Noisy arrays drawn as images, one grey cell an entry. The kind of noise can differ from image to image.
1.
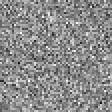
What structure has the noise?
independent entries
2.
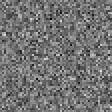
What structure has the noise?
low rank plus noise
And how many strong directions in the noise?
five to eight
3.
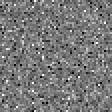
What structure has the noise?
heavy tails
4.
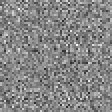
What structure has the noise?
low rank plus noise
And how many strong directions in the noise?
two
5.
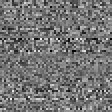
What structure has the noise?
rows of uneven size
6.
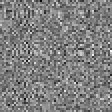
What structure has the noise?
low rank plus noise
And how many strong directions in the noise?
one
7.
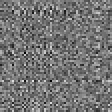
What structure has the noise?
low rank plus noise
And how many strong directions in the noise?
one
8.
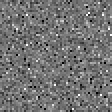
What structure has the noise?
heavy tails
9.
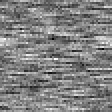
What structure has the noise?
streaked along the rows
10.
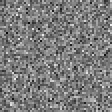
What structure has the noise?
independent entries
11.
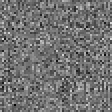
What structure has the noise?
low rank plus noise
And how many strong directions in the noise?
one
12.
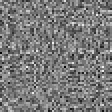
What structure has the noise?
low rank plus noise
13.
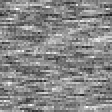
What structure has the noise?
streaked along the rows
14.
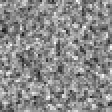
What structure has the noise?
blotchy
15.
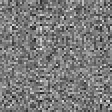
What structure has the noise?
low rank plus noise
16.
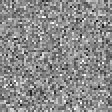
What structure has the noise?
independent entries
